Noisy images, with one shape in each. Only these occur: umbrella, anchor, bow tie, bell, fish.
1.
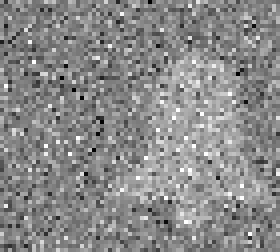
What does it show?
light bell
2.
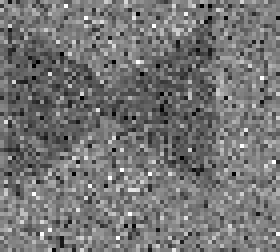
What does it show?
dark bow tie
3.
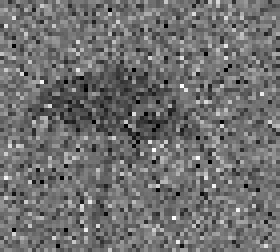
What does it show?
dark umbrella
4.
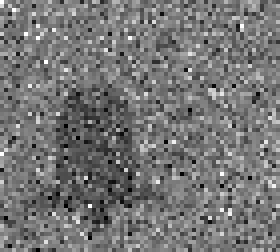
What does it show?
dark bell
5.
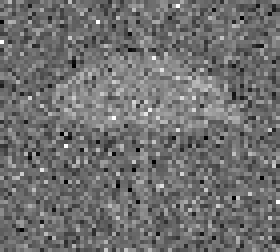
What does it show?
light umbrella
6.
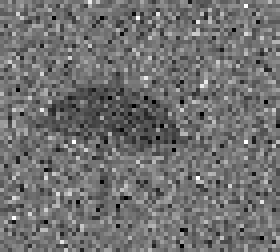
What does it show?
dark umbrella
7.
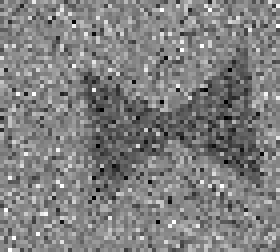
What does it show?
dark bow tie
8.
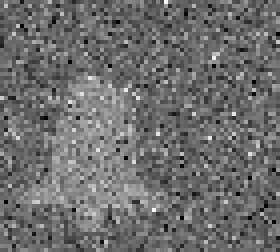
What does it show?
light bell
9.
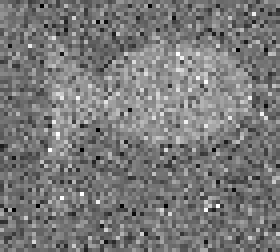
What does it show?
light fish
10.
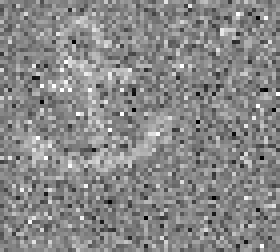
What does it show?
light anchor
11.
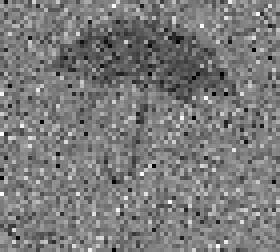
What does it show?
dark umbrella
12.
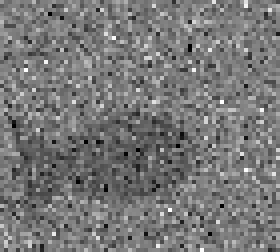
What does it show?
dark fish
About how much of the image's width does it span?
two thirds
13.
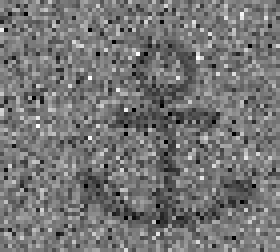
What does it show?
dark anchor
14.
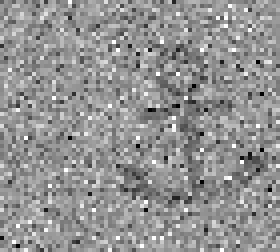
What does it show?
dark anchor
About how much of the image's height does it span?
two thirds
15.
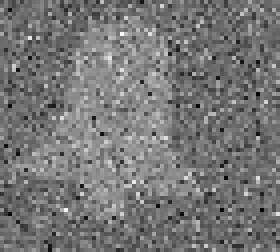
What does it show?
light bell
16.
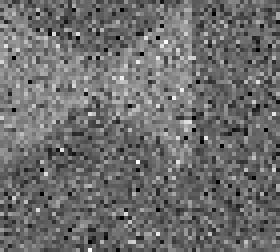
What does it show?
light bow tie
